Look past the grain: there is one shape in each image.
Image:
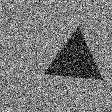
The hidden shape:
triangle
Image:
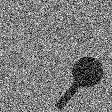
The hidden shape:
lollipop
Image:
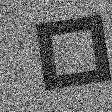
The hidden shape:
square frame
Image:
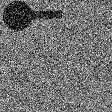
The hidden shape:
lollipop
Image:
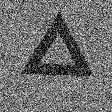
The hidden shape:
triangle frame
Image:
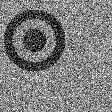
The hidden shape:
bullseye
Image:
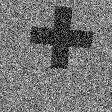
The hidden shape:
cross
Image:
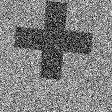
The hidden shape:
cross
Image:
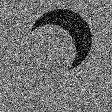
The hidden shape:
crescent
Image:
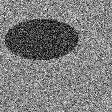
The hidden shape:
ellipse
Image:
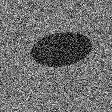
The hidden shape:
ellipse
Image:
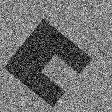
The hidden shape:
square with a notch
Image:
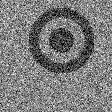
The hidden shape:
bullseye
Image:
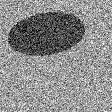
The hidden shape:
ellipse
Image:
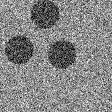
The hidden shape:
three dots
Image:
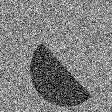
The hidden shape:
half disc
